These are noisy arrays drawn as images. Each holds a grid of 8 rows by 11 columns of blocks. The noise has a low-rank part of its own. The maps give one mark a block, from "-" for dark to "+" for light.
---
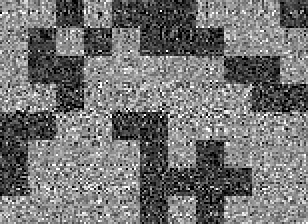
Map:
+ + - + - - - + + + -
+ - + - + - - - + + +
+ - - + + + + + - - +
+ + - + + + + + + - -
- - + + - - + + + + +
- + + + + - + - + + +
- + + + + - - - - + +
+ + + + + - + - + + +
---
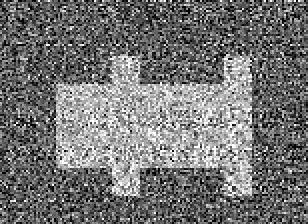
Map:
- - - - - - - - - - -
- - - - - - - - - - -
- - - - + - - - + - -
- - + + + + + + + - -
- - + + + + + + + - -
- - + + + + + + + - -
- - - - + - - - + - -
- - - - - - - - - - -
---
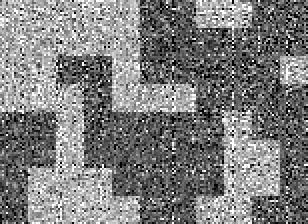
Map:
+ + + + + - - + + - -
+ + + + + - - - - - -
+ + - - + - - - - - +
+ + + - + + + - - - -
- - + - - - - - + - -
- - + - - - - - + + -
- + + + - - - - + + -
- + + + + - - + + - -
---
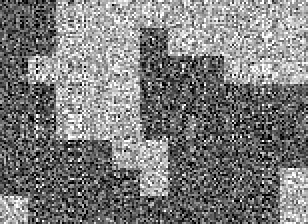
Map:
- - + + + + + + + + +
- - + + + - + + + + +
- + + + + - - - + + +
- - + + + - - - - - -
- - + + + - - - - - -
- - - - + + - - - - -
- - - - - + - - - - +
+ - - - - - - - - - +
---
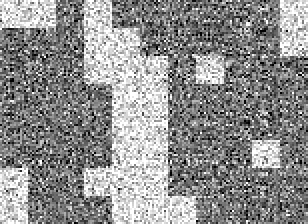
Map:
+ + - + - - - - - - +
- - - + + - - - - - +
- - - + + + - + - - -
- - - - + + - - - - -
- - - - + + - - - - -
- - - - + + - - - + -
+ - - + + + - - - - -
+ - - - + + + - - - -
